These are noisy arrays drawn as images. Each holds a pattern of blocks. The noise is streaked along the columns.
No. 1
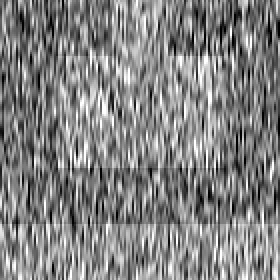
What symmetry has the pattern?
left and right mirror each other
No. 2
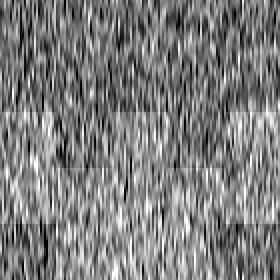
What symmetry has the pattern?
left and right mirror each other
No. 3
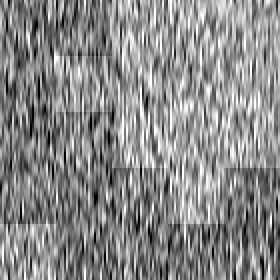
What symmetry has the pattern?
mirrored about the diagonal from the bottom left
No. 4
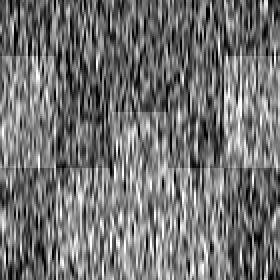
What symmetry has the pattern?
left and right mirror each other
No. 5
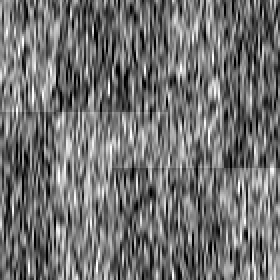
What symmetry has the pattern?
the same after a half turn
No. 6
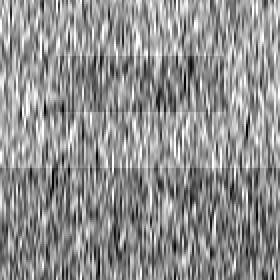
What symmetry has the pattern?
left and right mirror each other
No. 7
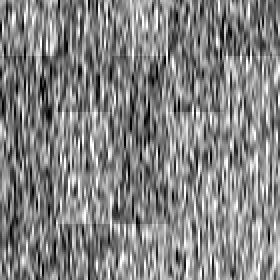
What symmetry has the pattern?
no symmetry
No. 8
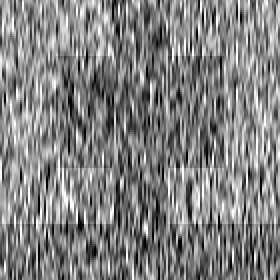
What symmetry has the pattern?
left and right mirror each other
